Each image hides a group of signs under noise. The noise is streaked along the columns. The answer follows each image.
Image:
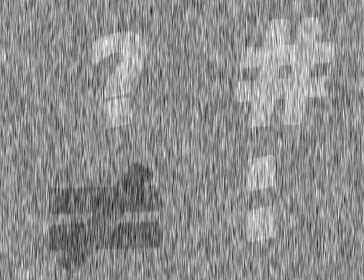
top left: light question mark; top right: light hash sign; bottom left: dark not-equal sign; bottom right: light colon
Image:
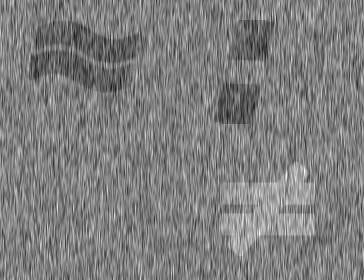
top left: dark approximately sign; top right: dark colon; bottom right: light not-equal sign
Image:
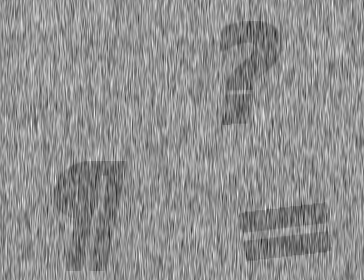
top right: dark question mark; bottom left: dark pilcrow; bottom right: dark equals sign
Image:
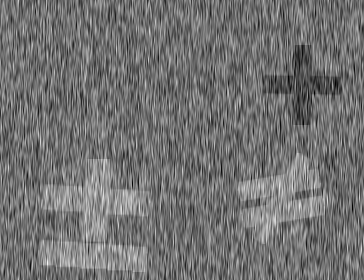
top right: dark plus sign; bottom left: light plus-minus sign; bottom right: light not-equal sign
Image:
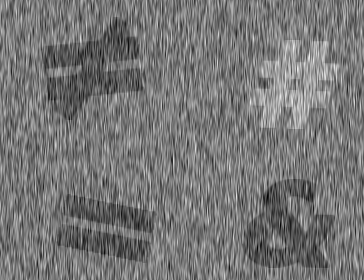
top left: dark not-equal sign; top right: light hash sign; bottom left: dark equals sign; bottom right: dark ampersand
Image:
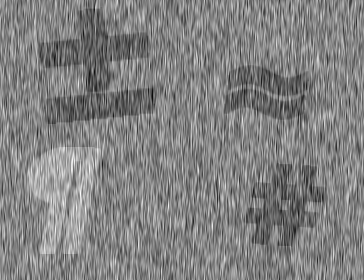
top left: dark plus-minus sign; top right: dark approximately sign; bottom left: light pilcrow; bottom right: dark hash sign
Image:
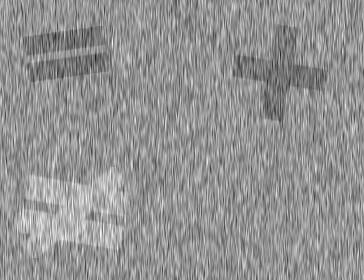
top left: dark equals sign; top right: dark plus sign; bottom left: light not-equal sign
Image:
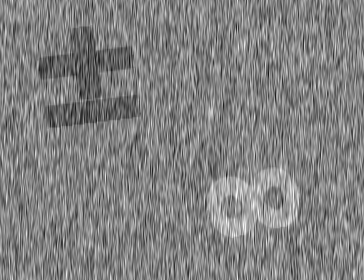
top left: dark plus-minus sign; bottom right: light infinity sign
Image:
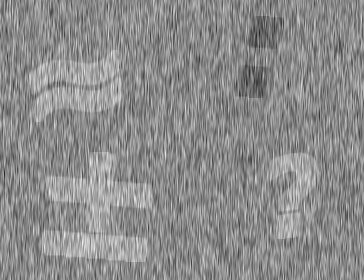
top left: light approximately sign; top right: dark colon; bottom left: light plus-minus sign; bottom right: light question mark
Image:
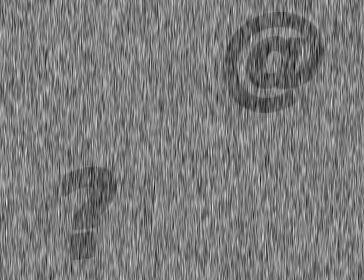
top right: dark at sign; bottom left: dark question mark
